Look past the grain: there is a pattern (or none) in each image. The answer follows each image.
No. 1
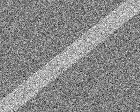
a diagonal band
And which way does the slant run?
bottom left to top right
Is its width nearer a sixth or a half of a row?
a sixth
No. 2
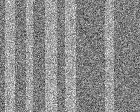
bands of columns
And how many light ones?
5
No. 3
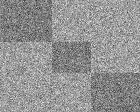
blocks along the diagonal
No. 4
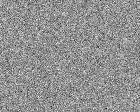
only noise
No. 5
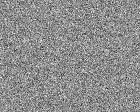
only noise
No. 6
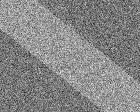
a diagonal band
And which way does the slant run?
top left to bottom right
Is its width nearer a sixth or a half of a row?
a half
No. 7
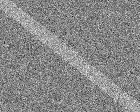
a diagonal band
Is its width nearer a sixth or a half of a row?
a sixth
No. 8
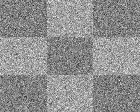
a checkerboard
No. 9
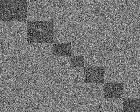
blocks along the diagonal
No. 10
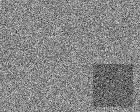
one block
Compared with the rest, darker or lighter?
darker
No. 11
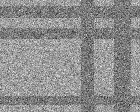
bands of rows crossing bands of columns
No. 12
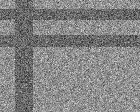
bands of rows crossing bands of columns
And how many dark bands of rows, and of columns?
2 and 1
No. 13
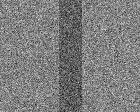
one band of columns
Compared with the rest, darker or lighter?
darker
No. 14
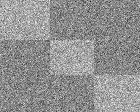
blocks along the diagonal
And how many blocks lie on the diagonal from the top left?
3
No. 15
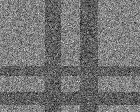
bands of rows crossing bands of columns
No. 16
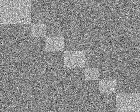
blocks along the diagonal
